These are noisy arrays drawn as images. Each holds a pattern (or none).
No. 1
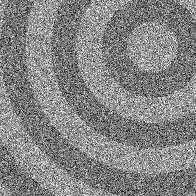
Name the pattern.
rings round one point
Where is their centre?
top right
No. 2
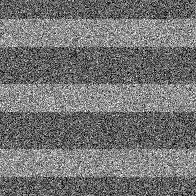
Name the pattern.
horizontal stripes
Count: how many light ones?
3
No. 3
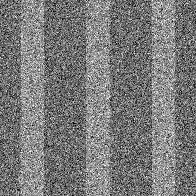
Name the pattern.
vertical stripes
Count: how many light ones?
3
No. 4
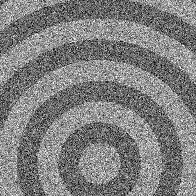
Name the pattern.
rings round one point
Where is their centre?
bottom middle
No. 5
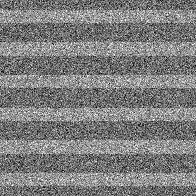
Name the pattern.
horizontal stripes
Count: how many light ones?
6
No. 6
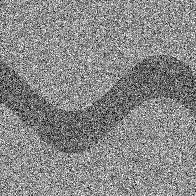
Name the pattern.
a wavy band
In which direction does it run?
left to right
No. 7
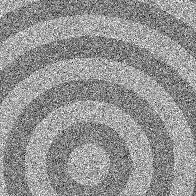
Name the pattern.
rings round one point
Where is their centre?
bottom middle
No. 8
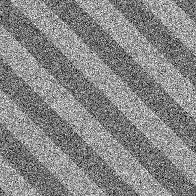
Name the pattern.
diagonal stripes
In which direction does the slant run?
top left to bottom right
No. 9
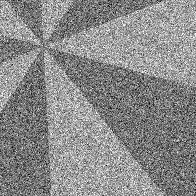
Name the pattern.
spokes from one point
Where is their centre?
top left
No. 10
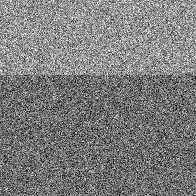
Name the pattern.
a sharp edge
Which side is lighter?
top
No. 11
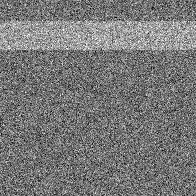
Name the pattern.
one horizontal stripe
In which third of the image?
top
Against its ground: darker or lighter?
lighter
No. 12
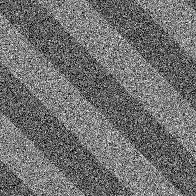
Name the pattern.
diagonal stripes
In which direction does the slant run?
top left to bottom right
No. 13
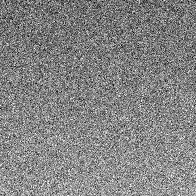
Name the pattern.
a smooth slope
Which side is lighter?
bottom
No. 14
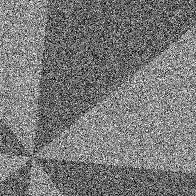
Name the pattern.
spokes from one point
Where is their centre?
bottom left
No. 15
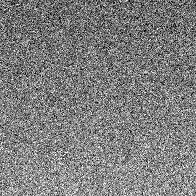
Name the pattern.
a smooth slope
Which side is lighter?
bottom
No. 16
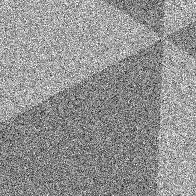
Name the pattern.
spokes from one point
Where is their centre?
top right
